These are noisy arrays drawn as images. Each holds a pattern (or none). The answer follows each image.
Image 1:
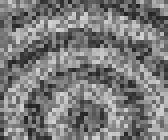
rings round one point
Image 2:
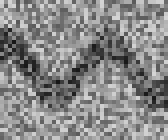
a wavy band
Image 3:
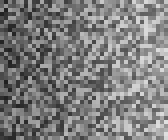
a smooth slope
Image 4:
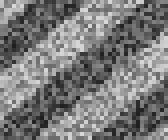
diagonal stripes
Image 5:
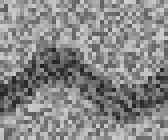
a wavy band
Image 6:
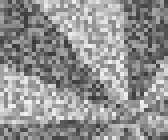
spokes from one point
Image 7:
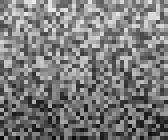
a smooth slope
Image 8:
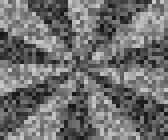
spokes from one point
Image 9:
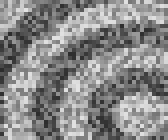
rings round one point
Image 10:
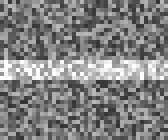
one horizontal stripe
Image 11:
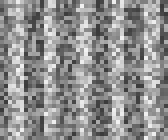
vertical stripes
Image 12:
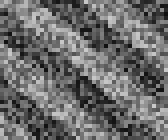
diagonal stripes
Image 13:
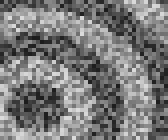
rings round one point
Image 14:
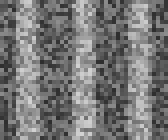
vertical stripes
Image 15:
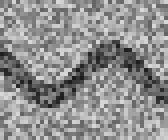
a wavy band
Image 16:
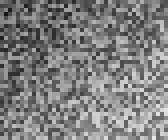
a smooth slope
